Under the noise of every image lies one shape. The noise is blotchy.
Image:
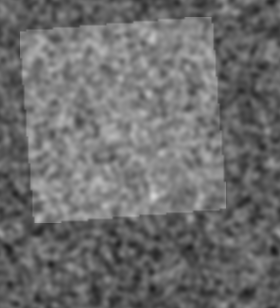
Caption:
light square
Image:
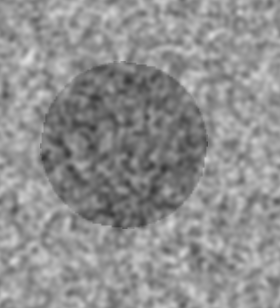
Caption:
dark disc
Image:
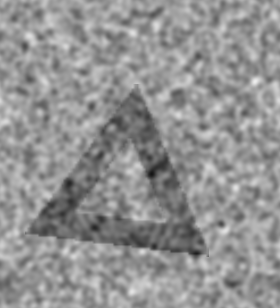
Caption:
dark triangle frame
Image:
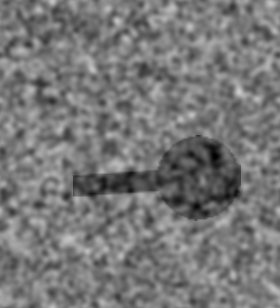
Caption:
dark lollipop
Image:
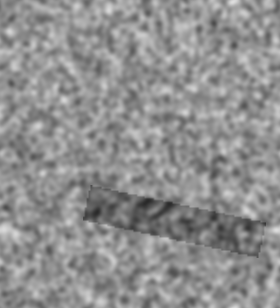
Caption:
dark bar
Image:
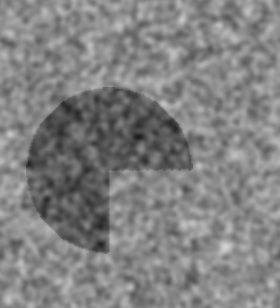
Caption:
dark disc with a wedge cut out
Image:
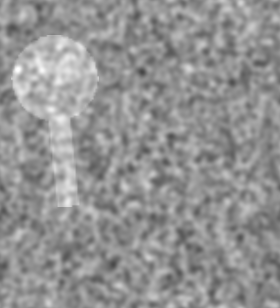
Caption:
light lollipop
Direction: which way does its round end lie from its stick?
up
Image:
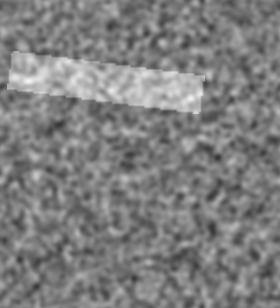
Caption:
light bar
